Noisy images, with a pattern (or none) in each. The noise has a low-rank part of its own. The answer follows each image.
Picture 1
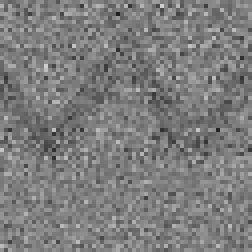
a wavy band
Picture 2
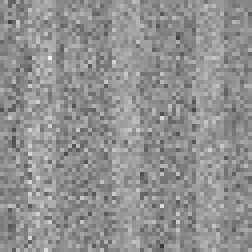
vertical stripes
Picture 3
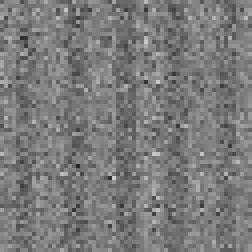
vertical stripes
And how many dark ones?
5
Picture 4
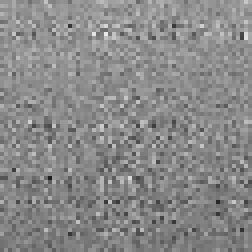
a smooth slope
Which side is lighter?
top
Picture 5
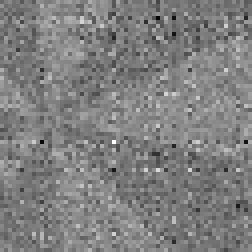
spokes from one point
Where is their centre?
middle left
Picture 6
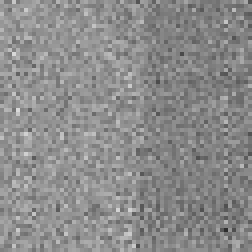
a sharp edge
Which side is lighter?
left
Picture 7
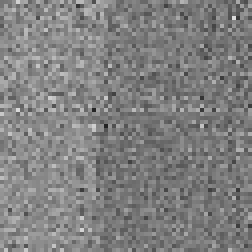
a sharp edge
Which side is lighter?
left
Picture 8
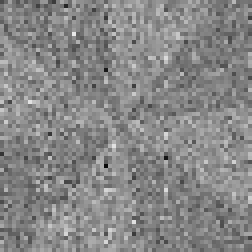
spokes from one point
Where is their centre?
centre
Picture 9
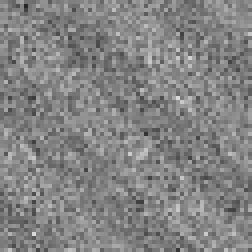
diagonal stripes
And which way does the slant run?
top left to bottom right
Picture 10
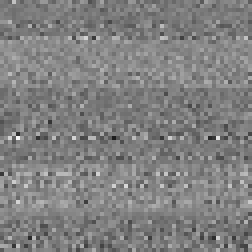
horizontal stripes
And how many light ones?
2
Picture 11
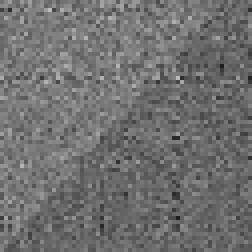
a sharp edge
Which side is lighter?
top left
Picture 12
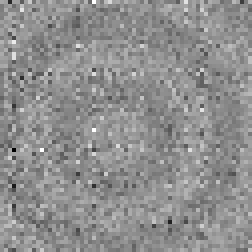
rings round one point
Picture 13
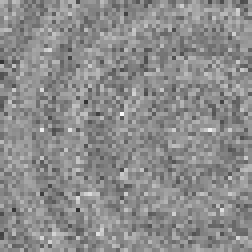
rings round one point
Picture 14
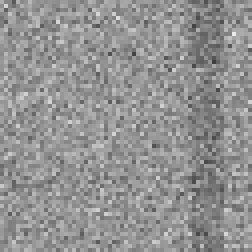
one vertical stripe
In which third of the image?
right
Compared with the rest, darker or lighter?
darker
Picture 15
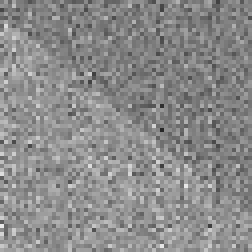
a sharp edge
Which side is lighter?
bottom left
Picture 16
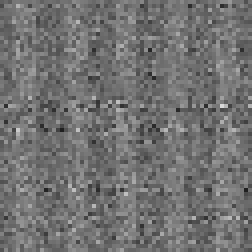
vertical stripes
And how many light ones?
5
